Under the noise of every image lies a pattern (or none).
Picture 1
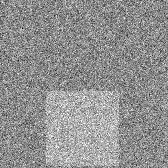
one block
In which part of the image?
bottom middle
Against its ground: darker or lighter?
lighter
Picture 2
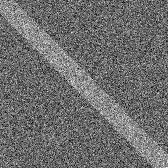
a diagonal band
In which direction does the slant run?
top left to bottom right
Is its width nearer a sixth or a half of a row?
a sixth
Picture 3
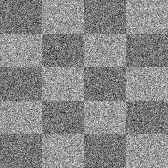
a checkerboard
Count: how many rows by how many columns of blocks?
5 by 4
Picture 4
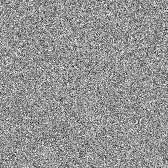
only noise
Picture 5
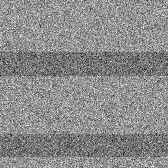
bands of rows
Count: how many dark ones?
2
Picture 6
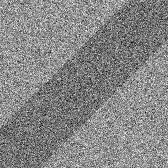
a diagonal band
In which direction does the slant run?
bottom left to top right
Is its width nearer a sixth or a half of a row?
a half
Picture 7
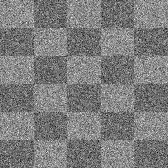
a checkerboard
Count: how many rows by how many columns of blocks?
6 by 5
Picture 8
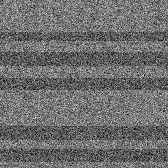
bands of rows
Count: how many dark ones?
5
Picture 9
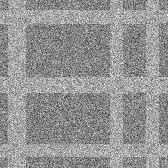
bands of rows crossing bands of columns
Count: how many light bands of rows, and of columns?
3 and 3
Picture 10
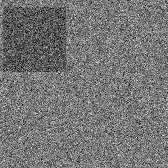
one block
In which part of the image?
top left
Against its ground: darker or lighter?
darker
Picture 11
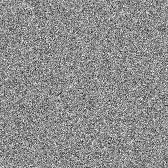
only noise
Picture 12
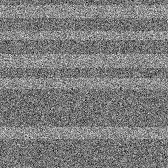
bands of rows
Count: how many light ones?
5
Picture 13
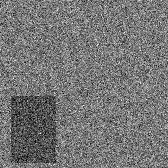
one block
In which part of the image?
bottom left
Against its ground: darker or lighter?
darker
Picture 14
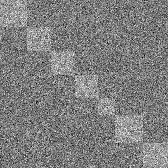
blocks along the diagonal
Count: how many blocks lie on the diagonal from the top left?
7
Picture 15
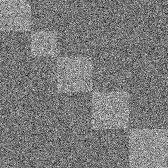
blocks along the diagonal
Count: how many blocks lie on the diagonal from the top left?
5
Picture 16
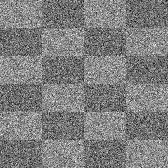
a checkerboard
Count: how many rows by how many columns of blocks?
6 by 4
